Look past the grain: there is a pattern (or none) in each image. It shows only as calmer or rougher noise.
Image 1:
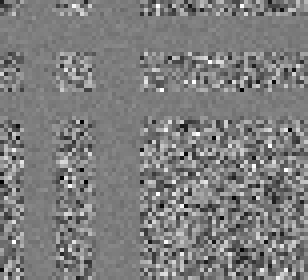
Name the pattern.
bands of rows crossing bands of columns
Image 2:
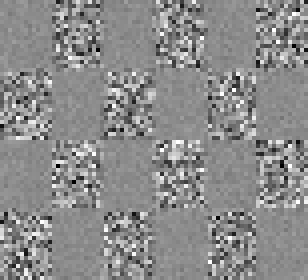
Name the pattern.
a checkerboard
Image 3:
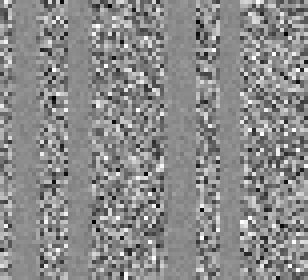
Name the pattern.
bands of columns
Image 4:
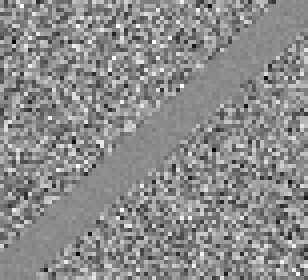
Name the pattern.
a diagonal band
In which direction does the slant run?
bottom left to top right
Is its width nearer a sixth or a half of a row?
a sixth
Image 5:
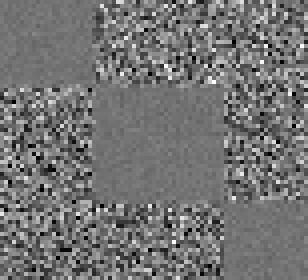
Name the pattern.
blocks along the diagonal
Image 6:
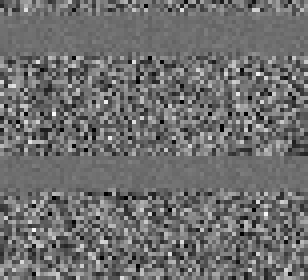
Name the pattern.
bands of rows
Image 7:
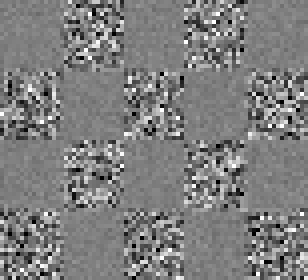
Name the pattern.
a checkerboard
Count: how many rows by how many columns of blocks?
4 by 5
